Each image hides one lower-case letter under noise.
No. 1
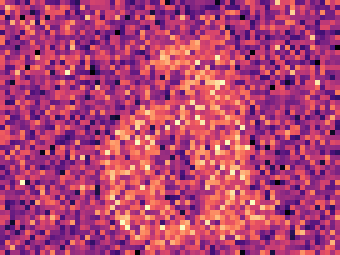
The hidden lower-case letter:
d
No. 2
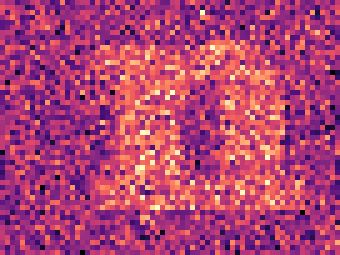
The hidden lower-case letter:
n
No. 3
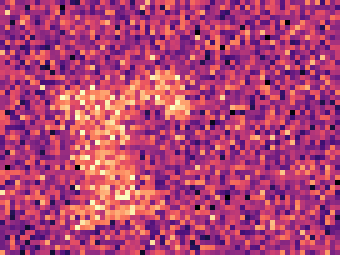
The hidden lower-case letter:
r
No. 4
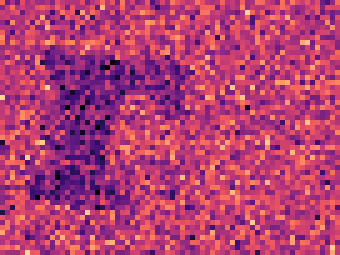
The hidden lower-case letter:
r
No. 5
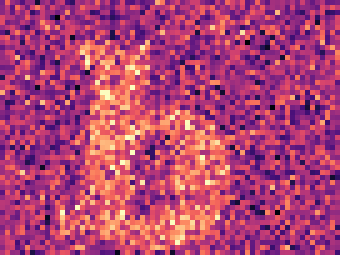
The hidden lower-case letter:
b
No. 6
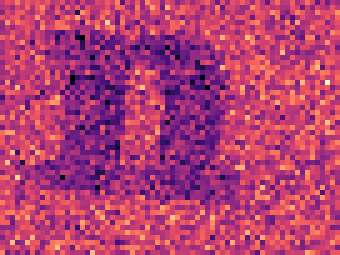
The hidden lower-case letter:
n
